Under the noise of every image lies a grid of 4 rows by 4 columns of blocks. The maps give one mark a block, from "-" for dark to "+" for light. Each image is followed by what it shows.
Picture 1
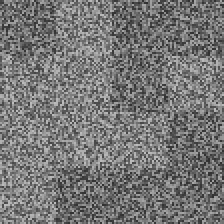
- + - -
+ + - +
+ + + -
+ - - -
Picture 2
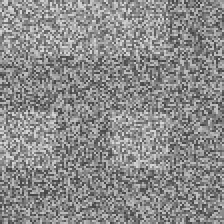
+ + + -
- - - -
+ - + -
- - - -
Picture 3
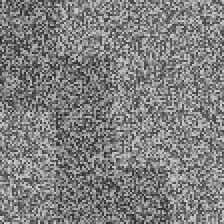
- + + +
- - + +
+ - + +
+ - - +
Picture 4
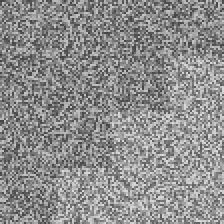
- - - -
- - - +
- - + +
- + + +
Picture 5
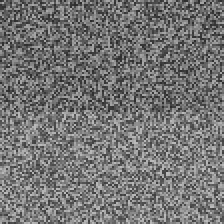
- - - -
- - - -
+ + + +
+ + + +
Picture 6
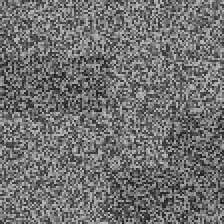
+ + + +
- - + +
+ + + -
+ + - -
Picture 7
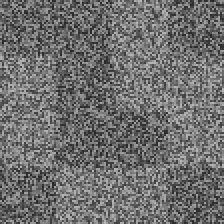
- - + -
+ - + +
+ - - +
- + + -
